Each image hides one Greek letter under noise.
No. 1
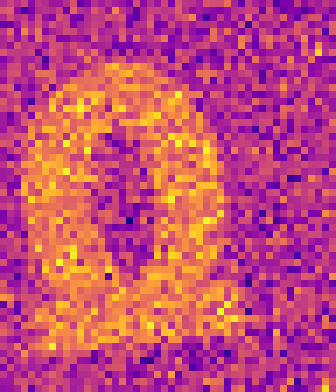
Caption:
light omega
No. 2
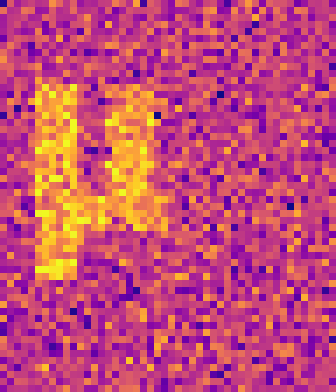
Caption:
light mu
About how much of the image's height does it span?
half
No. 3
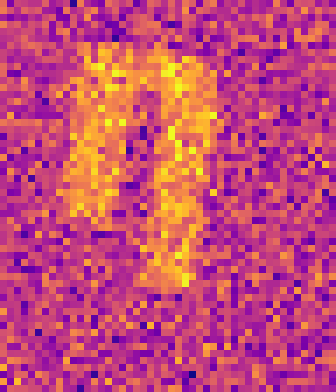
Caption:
light eta
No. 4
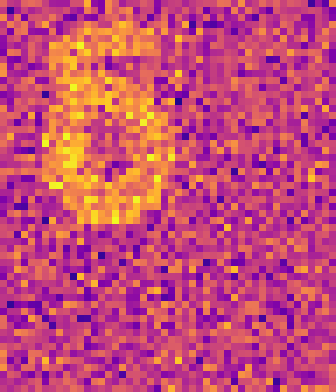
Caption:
light delta
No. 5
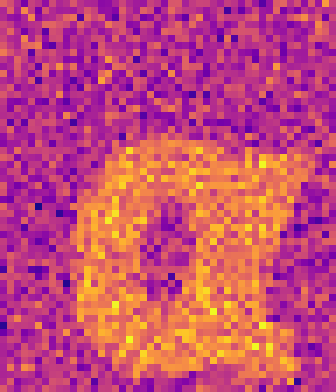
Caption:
light alpha
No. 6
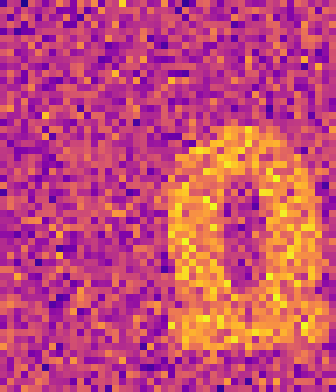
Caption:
light omega
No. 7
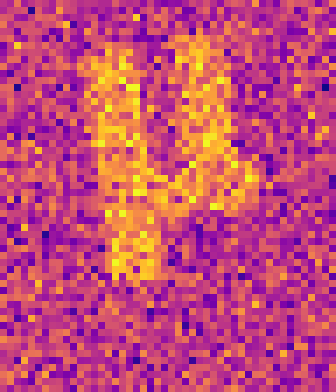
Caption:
light mu
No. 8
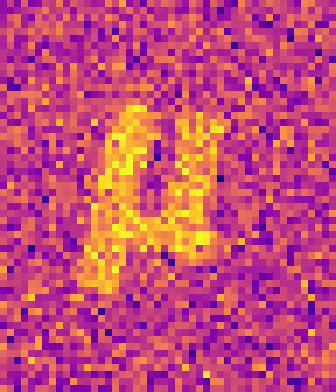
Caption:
light mu
